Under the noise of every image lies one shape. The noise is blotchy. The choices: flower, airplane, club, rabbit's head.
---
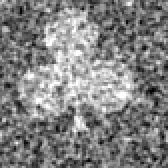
club
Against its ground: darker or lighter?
lighter
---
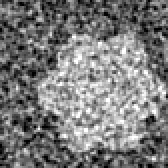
flower
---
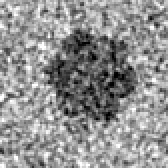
flower
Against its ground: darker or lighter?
darker
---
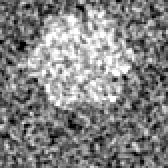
flower
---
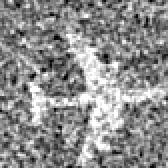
airplane
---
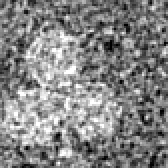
club
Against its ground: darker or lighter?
lighter
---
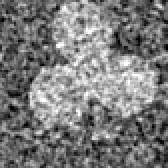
club
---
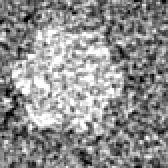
flower
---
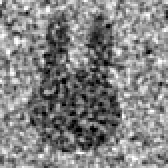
rabbit's head
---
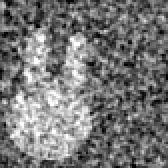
rabbit's head
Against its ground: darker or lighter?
lighter
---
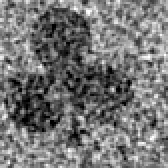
club
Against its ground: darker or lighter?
darker
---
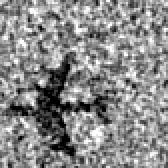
airplane
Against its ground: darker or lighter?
darker
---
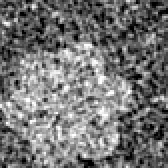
flower
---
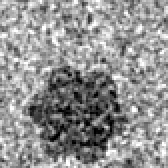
flower
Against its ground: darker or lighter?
darker
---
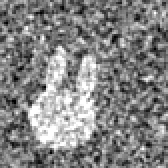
rabbit's head
